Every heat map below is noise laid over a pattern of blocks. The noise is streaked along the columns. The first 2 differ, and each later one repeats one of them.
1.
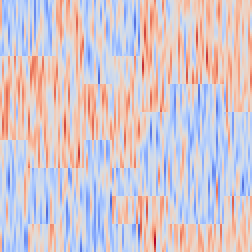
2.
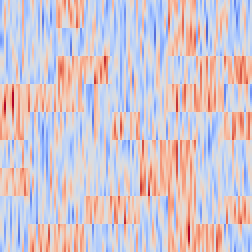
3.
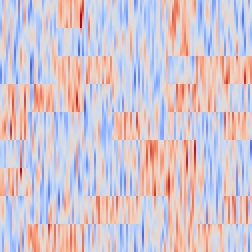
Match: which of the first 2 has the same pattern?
2
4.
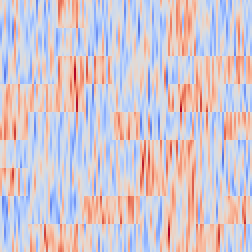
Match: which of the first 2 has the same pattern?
2
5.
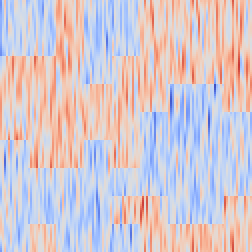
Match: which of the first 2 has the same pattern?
1
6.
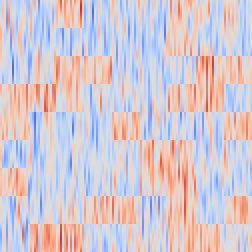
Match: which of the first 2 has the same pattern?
2
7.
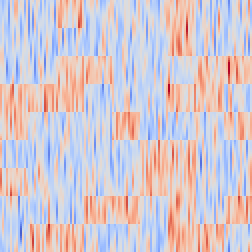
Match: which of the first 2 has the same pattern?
2
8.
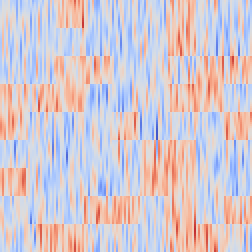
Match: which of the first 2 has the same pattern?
2
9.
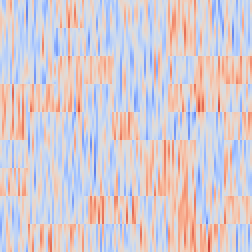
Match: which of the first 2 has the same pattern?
2
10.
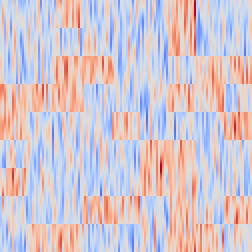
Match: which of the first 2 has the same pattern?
2
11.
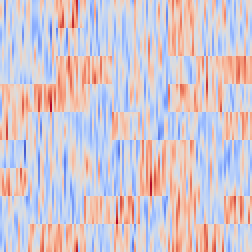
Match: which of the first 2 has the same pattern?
2
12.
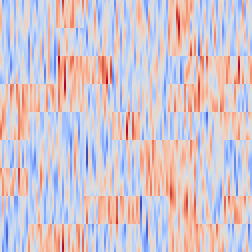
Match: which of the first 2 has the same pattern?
2
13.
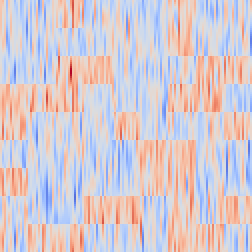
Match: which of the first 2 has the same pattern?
2
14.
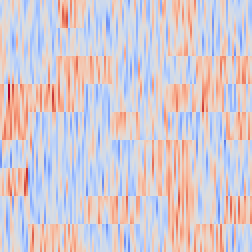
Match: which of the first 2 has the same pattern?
2
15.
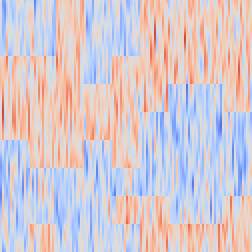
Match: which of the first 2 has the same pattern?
1
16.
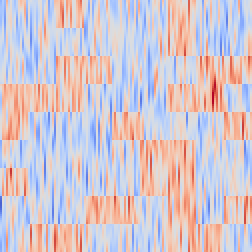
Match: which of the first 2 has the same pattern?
2
